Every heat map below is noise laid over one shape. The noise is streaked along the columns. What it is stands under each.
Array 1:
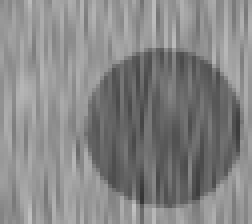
dark disc
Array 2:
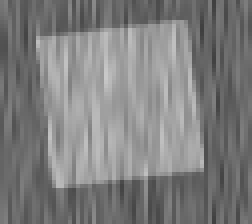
light square
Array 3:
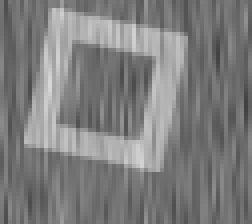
light square frame
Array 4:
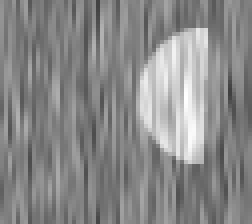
light half disc
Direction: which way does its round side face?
left
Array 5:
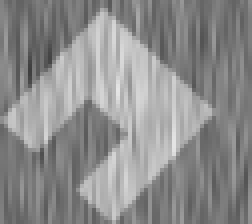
light square with a notch
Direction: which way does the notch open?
down and left
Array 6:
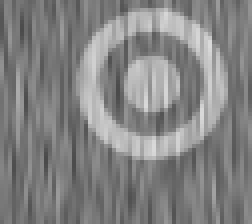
light bullseye
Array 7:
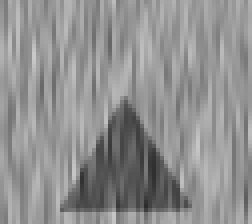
dark triangle
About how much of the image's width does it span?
half
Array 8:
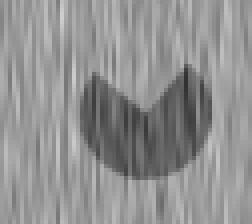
dark disc with a wedge cut out
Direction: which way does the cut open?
up
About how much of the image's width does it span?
half
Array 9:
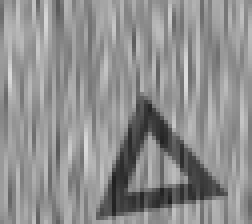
dark triangle frame
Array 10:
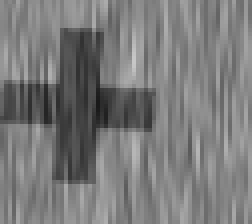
dark cross
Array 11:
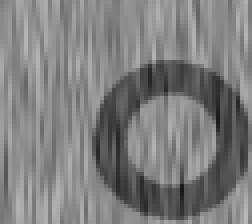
dark ring
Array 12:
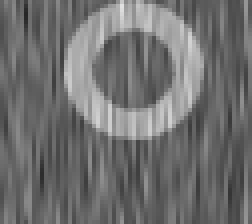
light ring
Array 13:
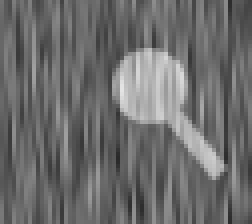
light lollipop
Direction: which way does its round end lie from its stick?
up and left
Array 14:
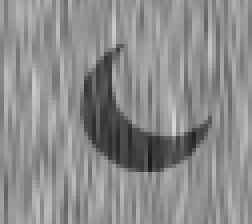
dark crescent
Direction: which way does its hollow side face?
up and right
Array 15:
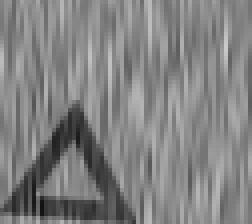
dark triangle frame
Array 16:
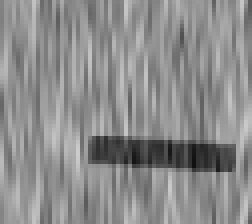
dark bar
